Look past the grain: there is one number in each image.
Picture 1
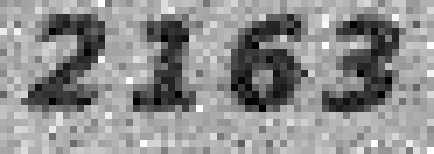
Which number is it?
2163
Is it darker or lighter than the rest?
darker
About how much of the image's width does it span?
nearly all
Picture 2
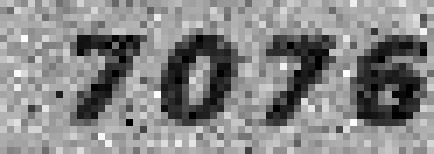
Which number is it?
7076
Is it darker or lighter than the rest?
darker
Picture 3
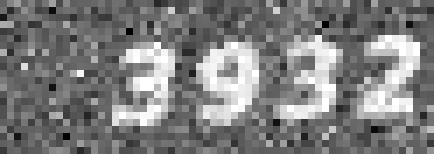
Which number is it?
3932
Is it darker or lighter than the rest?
lighter
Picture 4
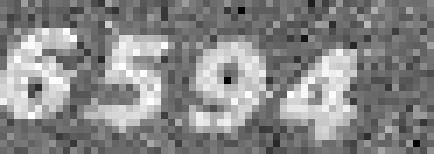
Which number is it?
6594
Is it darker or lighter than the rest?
lighter
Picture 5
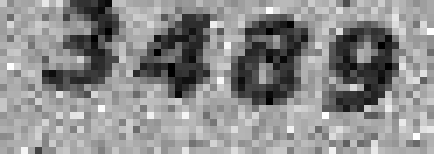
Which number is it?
3489
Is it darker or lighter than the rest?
darker
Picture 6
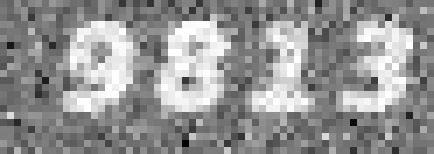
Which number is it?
9813
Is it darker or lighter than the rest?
lighter
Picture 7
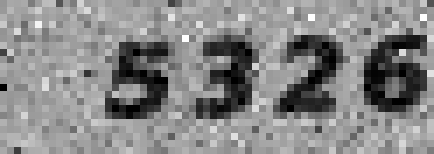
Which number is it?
5326
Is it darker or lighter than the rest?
darker
